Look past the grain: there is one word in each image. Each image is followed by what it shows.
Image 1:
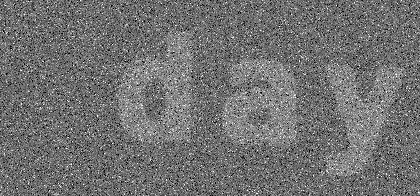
day
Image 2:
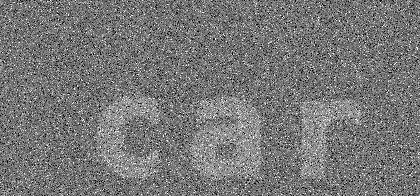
car
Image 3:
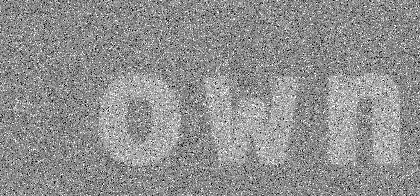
own
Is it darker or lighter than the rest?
lighter
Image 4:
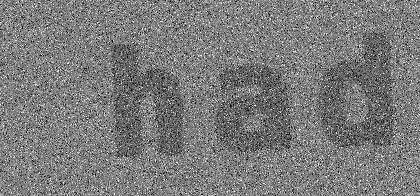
had
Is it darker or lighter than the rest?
darker
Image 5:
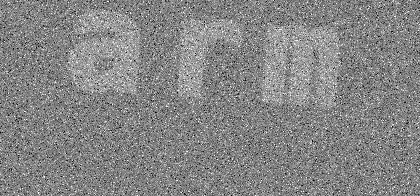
arm
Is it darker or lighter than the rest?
lighter
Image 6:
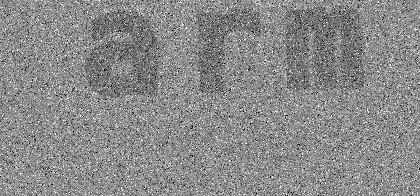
arm
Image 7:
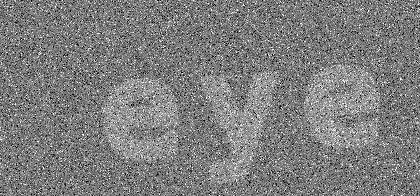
eye
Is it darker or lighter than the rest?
lighter
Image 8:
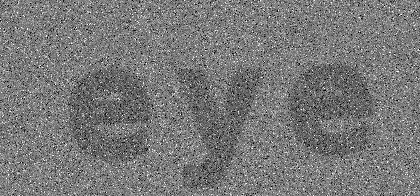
eye
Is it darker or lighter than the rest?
darker
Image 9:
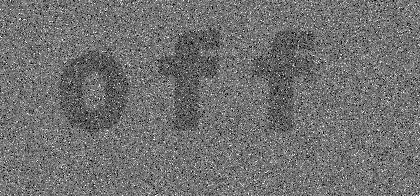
off
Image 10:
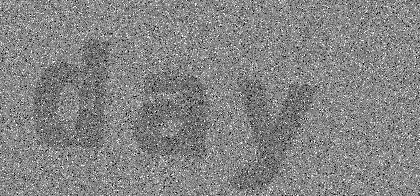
day
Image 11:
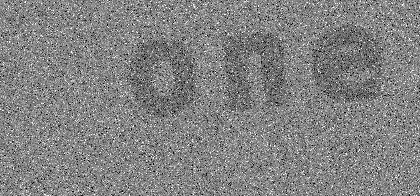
one
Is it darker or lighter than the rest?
darker
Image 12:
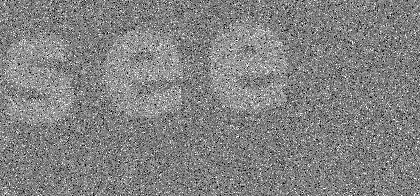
see
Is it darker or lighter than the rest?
lighter
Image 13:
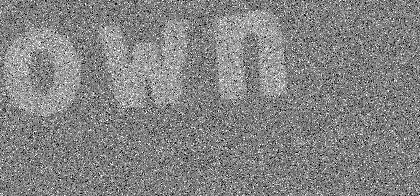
own
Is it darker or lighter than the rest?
lighter
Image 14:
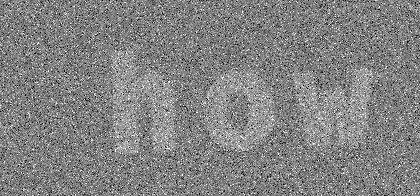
how
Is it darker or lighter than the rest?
lighter
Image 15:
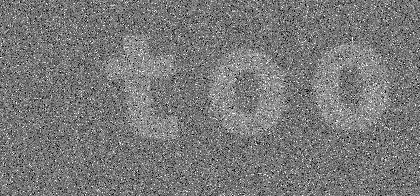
too
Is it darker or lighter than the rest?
lighter
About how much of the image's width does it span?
two thirds
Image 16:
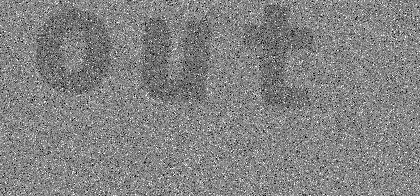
out
